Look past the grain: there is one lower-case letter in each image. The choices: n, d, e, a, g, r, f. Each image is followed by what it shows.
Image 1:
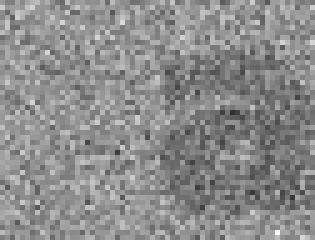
dark a
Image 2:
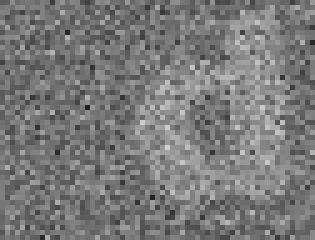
light d
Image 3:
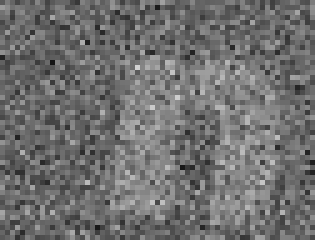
light n
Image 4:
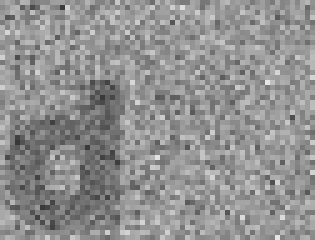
dark d
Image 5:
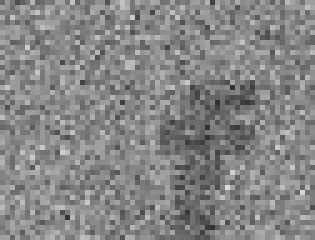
dark f
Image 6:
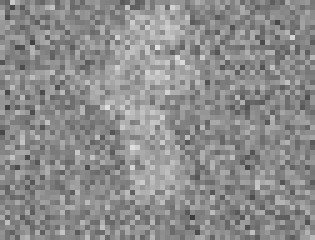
light f
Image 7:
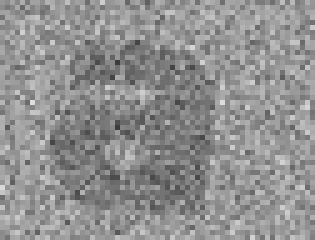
dark a
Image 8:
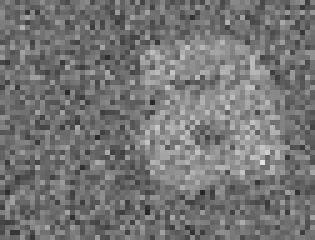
light a
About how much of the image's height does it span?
two thirds
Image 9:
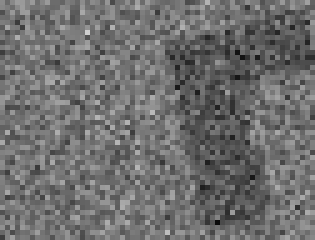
dark r
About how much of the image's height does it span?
nearly all
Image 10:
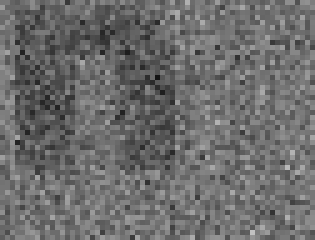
dark n
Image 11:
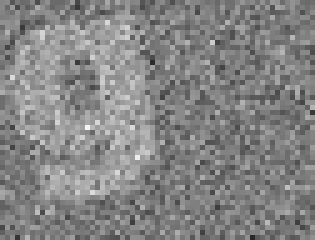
light g
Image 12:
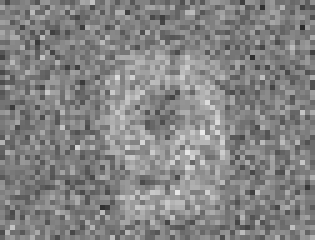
light g
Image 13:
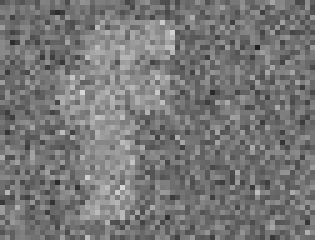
light f
